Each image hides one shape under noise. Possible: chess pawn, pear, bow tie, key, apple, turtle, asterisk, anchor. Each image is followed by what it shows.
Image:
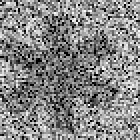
asterisk
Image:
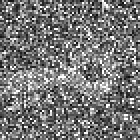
key
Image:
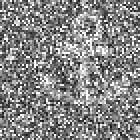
anchor
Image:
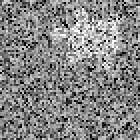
turtle
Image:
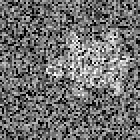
turtle
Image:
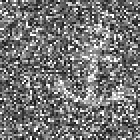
anchor
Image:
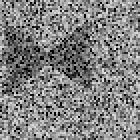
bow tie
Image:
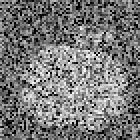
apple
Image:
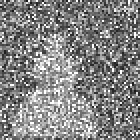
chess pawn
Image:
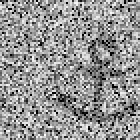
anchor
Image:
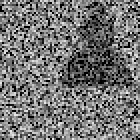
chess pawn
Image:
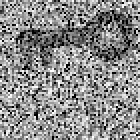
key
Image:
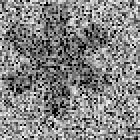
asterisk
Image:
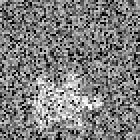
turtle
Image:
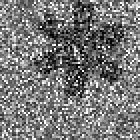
asterisk
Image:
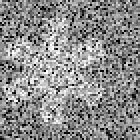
asterisk
